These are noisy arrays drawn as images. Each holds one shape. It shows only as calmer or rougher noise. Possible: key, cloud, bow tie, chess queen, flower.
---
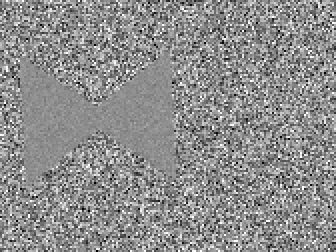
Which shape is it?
bow tie
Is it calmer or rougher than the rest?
calmer
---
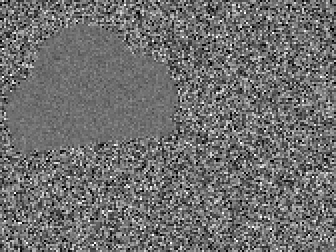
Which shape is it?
cloud
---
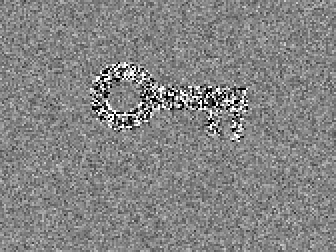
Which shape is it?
key
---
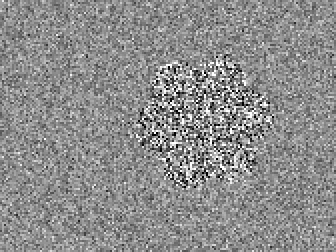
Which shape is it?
flower
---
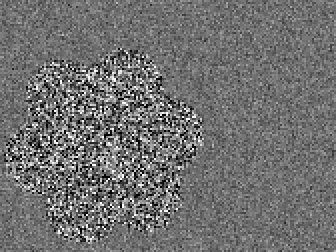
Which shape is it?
flower
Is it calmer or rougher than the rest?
rougher
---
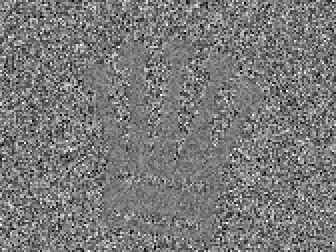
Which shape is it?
chess queen
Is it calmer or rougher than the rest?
calmer
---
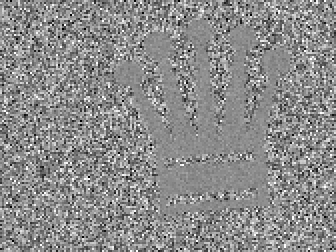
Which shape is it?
chess queen
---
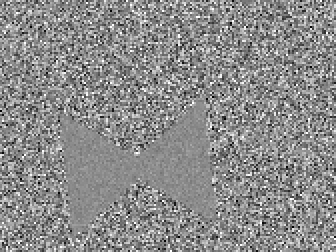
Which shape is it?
bow tie
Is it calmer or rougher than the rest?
calmer
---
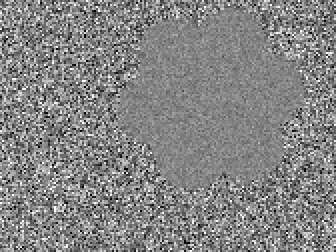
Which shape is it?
flower
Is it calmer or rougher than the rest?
calmer
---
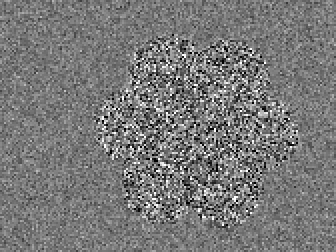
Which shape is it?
flower
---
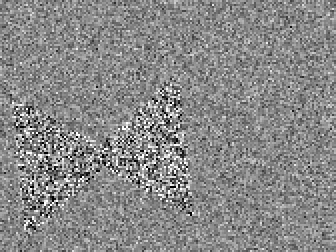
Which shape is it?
bow tie
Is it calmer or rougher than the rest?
rougher
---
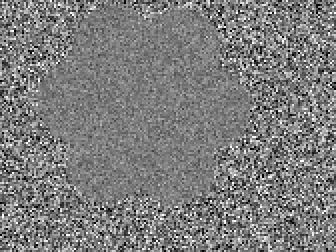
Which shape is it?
flower
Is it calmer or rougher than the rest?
calmer
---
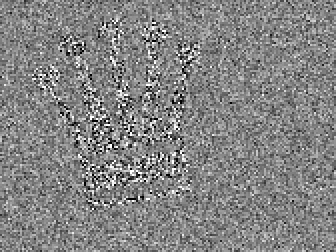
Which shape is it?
chess queen
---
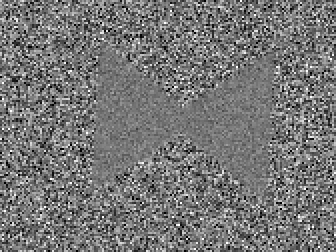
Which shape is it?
bow tie
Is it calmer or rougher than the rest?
calmer
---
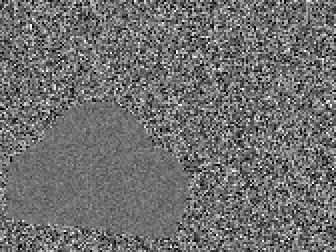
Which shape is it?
cloud
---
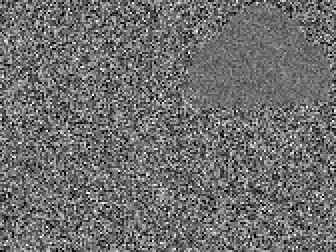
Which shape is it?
cloud
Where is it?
top right
